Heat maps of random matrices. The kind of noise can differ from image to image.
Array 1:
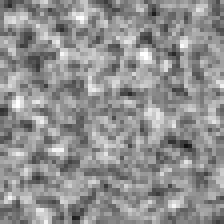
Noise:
blotchy
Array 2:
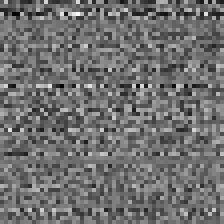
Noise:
rows of uneven size
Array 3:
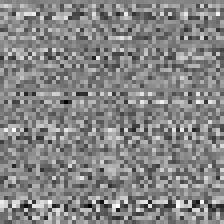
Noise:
rows of uneven size
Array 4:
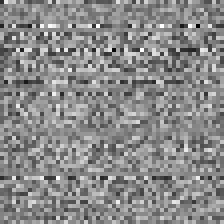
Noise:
rows of uneven size
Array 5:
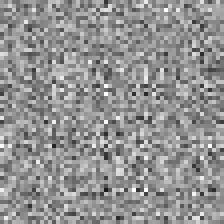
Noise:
low rank plus noise
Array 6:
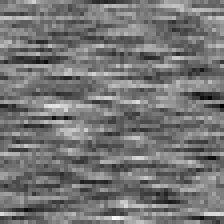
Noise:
streaked along the rows
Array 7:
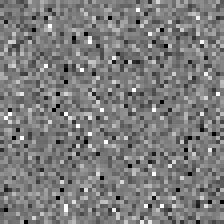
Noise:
heavy tails
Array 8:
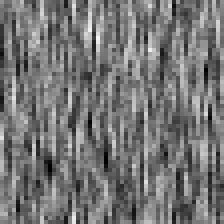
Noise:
streaked along the columns
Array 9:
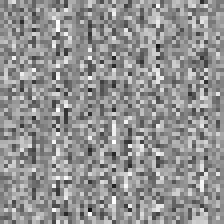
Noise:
columns of uneven size
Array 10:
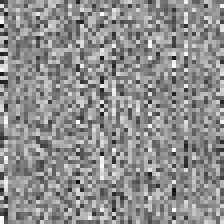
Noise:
columns of uneven size
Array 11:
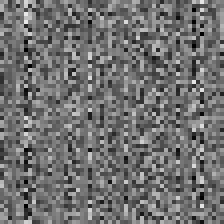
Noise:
columns of uneven size
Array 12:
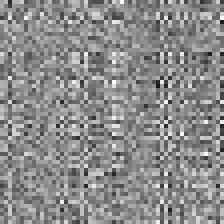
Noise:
low rank plus noise
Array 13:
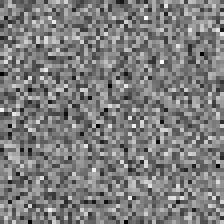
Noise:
independent entries
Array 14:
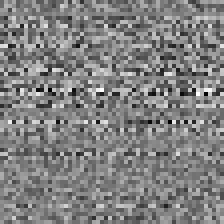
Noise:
rows of uneven size
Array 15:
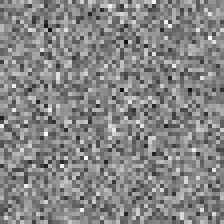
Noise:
independent entries
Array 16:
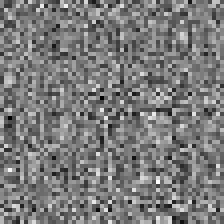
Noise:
low rank plus noise
